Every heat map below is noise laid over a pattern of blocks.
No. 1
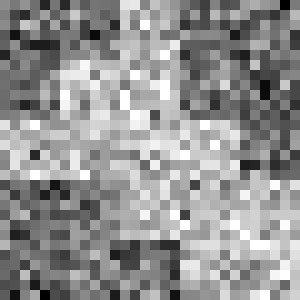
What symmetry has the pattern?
mirrored about the diagonal from the top left
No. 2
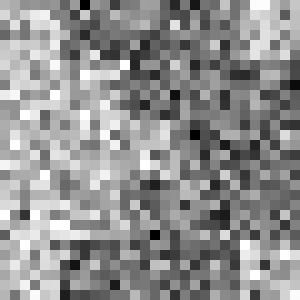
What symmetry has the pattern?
top and bottom mirror each other
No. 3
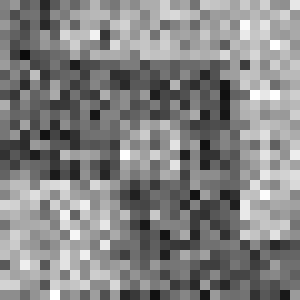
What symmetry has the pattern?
mirrored about the diagonal from the bottom left
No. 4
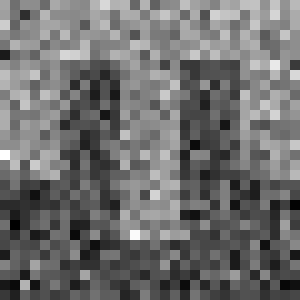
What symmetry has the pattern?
left and right mirror each other
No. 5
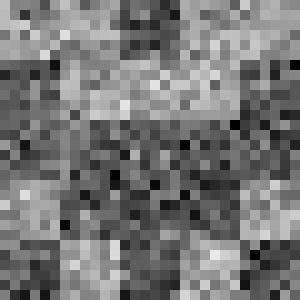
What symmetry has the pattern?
left and right mirror each other
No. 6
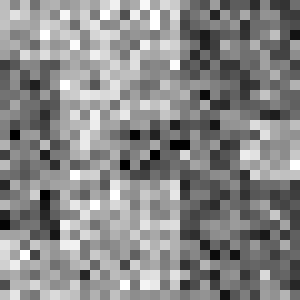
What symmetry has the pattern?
top and bottom mirror each other
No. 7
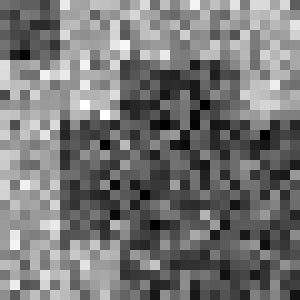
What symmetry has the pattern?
mirrored about the diagonal from the top left
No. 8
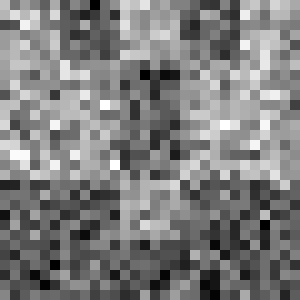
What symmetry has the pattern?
left and right mirror each other
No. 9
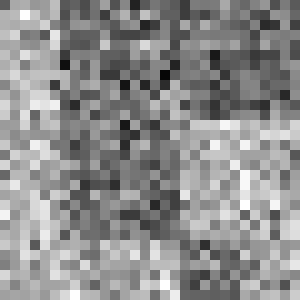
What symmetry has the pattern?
no symmetry
